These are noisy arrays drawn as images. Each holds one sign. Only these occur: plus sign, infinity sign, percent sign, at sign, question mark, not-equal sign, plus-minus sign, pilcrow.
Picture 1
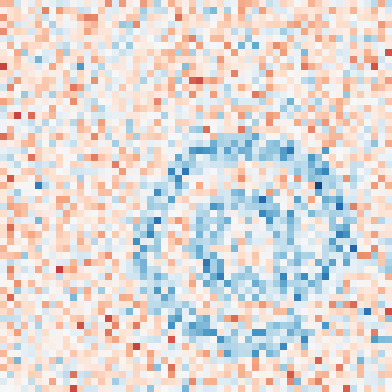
at sign
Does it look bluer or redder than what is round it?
bluer
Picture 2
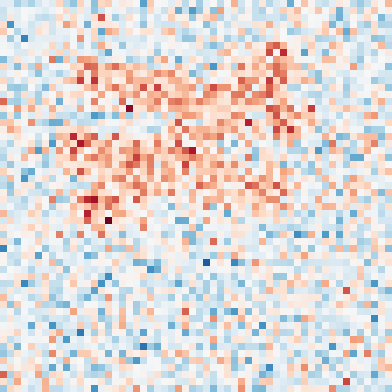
not-equal sign
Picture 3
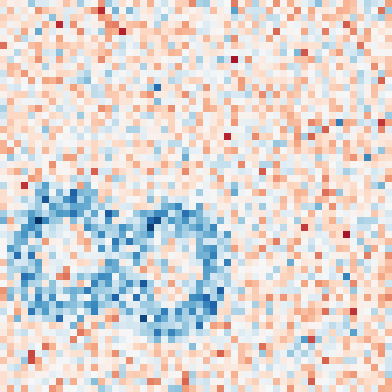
infinity sign
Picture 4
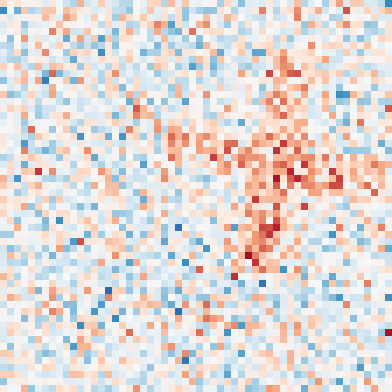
plus sign
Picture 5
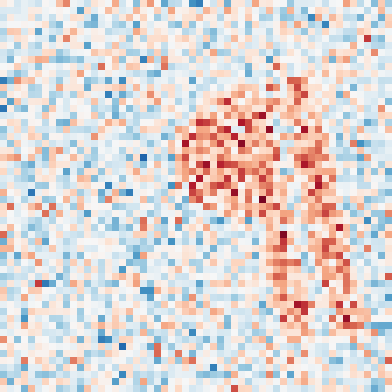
pilcrow
